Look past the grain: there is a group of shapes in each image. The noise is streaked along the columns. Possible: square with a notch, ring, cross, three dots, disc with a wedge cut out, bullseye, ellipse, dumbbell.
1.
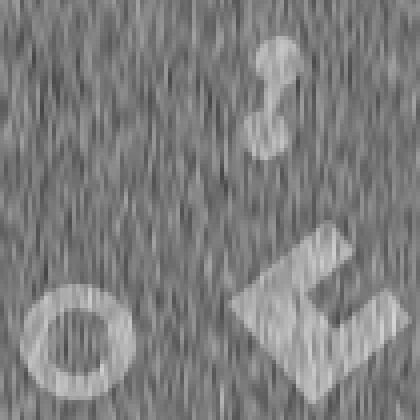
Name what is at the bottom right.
square with a notch
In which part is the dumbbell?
top right
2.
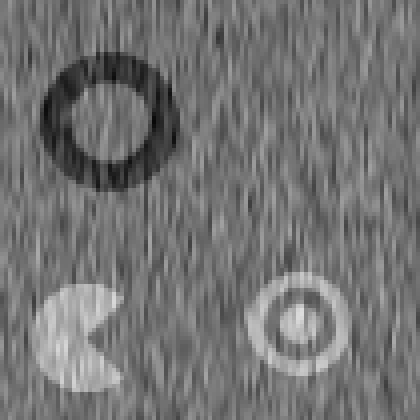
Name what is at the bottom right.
bullseye
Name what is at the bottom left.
disc with a wedge cut out
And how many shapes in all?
3
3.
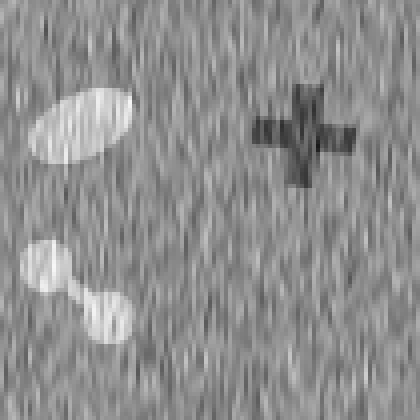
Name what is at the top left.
ellipse
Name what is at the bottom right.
nothing
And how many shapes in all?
3
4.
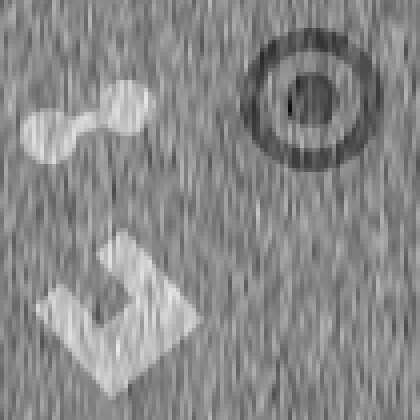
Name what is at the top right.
bullseye
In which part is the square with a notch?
bottom left
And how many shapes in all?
3
